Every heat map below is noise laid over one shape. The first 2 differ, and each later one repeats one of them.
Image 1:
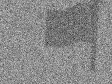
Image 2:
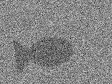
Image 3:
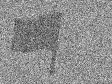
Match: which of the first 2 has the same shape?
1
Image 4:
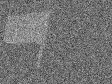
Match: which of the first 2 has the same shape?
1
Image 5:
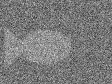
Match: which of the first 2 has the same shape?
2
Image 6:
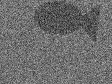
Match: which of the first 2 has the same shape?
2
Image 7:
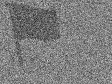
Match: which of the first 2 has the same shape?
1
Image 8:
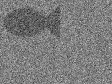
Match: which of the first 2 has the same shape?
2
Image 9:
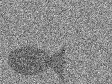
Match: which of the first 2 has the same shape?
2
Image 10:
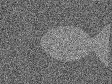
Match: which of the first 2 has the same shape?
2
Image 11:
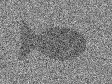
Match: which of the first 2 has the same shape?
2
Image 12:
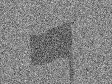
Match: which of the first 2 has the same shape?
1
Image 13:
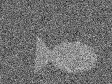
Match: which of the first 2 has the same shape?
2
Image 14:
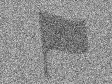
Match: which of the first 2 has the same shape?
1
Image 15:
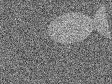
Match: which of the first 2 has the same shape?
2
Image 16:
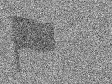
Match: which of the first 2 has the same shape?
1
